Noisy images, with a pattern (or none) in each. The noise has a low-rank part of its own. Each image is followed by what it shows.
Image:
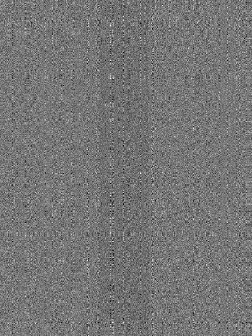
one band of columns
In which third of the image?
middle
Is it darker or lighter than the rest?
darker
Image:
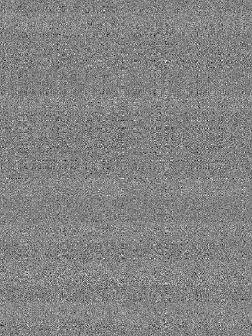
bands of rows
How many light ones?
6
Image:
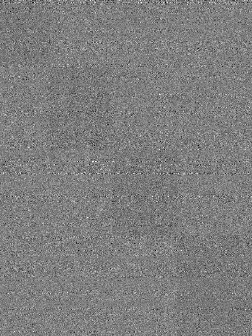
blocks along the diagonal
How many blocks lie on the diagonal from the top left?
4
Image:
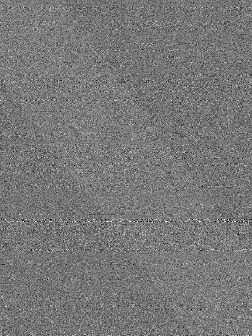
a diagonal band
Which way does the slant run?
top left to bottom right
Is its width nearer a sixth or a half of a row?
a half
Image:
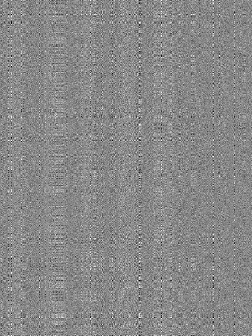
bands of columns
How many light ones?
5
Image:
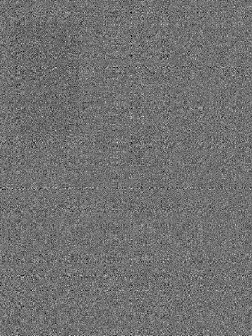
one block
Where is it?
top left
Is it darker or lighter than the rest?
darker
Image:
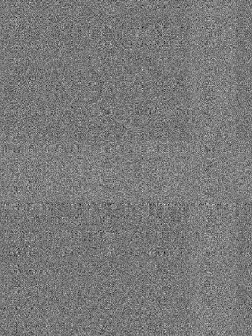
bands of rows crossing bands of columns
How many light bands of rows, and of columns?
1 and 1
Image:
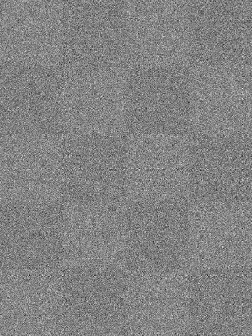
a checkerboard
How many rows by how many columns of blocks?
5 by 4
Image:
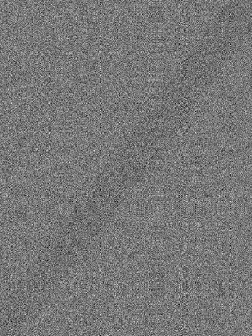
a diagonal band
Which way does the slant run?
bottom left to top right
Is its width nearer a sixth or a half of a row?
a sixth
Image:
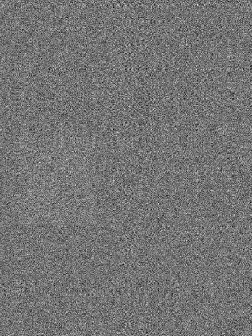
one block
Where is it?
middle left
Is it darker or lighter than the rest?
lighter
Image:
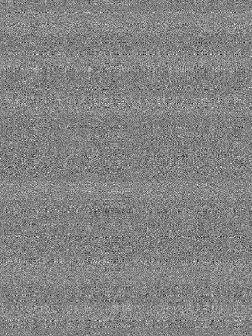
bands of rows
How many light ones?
6
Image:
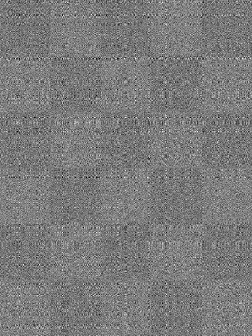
a checkerboard
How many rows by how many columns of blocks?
6 by 5
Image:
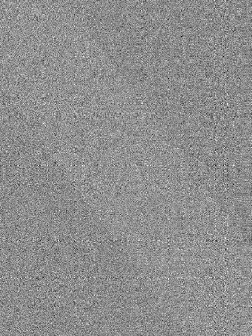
a diagonal band
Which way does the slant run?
top left to bottom right
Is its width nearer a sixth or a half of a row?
a half
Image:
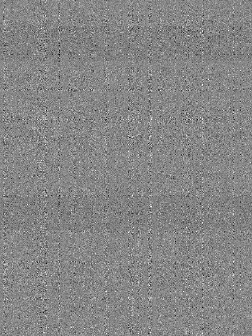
bands of rows
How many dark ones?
2
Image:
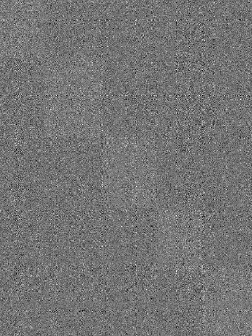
blocks along the diagonal
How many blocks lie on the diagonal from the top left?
5
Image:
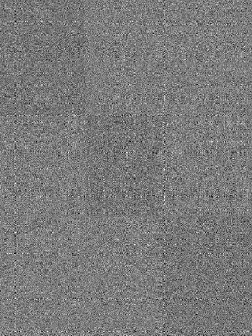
blocks along the diagonal
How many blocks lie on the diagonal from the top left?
3
